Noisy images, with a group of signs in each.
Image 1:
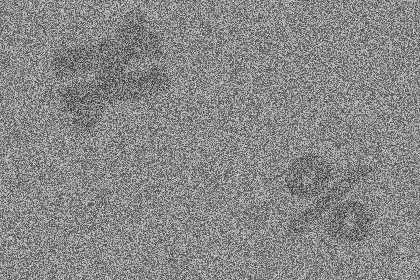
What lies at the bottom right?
percent sign
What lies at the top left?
not-equal sign
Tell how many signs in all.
2
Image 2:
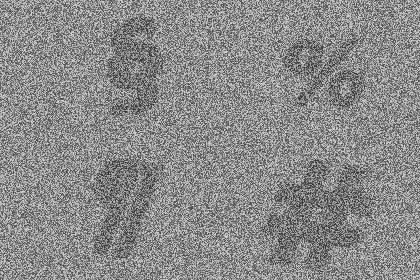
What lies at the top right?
percent sign
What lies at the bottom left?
pilcrow
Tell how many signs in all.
4
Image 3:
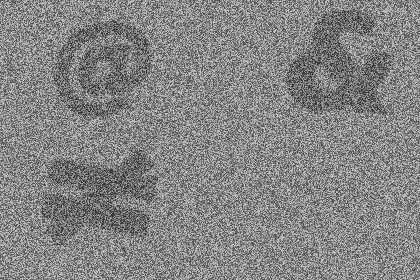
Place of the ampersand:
top right
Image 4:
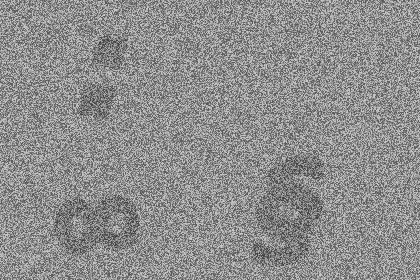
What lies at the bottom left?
infinity sign
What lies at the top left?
colon
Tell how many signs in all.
3
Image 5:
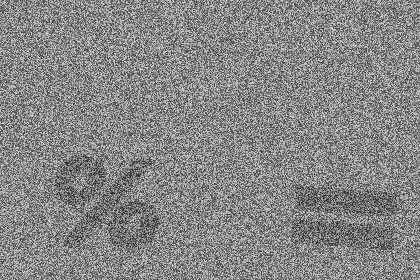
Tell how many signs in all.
2
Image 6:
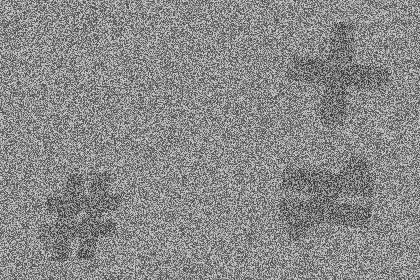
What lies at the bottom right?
not-equal sign
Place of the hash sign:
bottom left
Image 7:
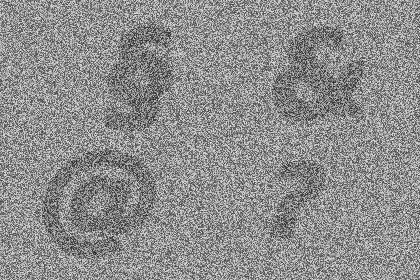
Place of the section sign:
top left
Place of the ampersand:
top right
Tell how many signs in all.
4
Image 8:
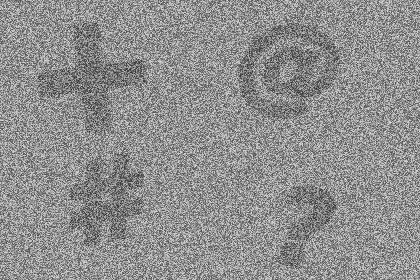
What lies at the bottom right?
question mark
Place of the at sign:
top right
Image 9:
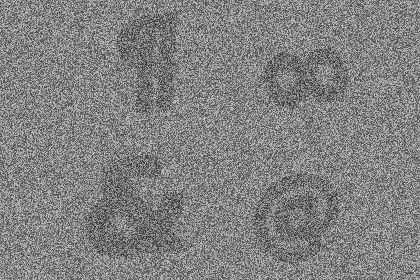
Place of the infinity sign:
top right
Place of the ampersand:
bottom left
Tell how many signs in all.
4
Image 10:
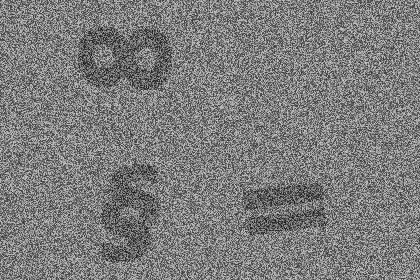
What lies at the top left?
infinity sign
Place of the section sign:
bottom left
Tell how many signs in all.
3
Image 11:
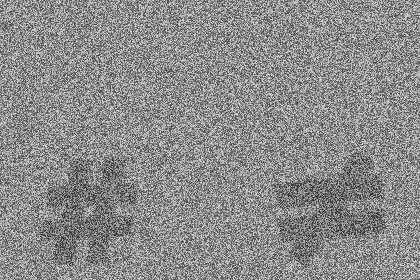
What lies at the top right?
nothing
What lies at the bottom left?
hash sign
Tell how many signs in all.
2
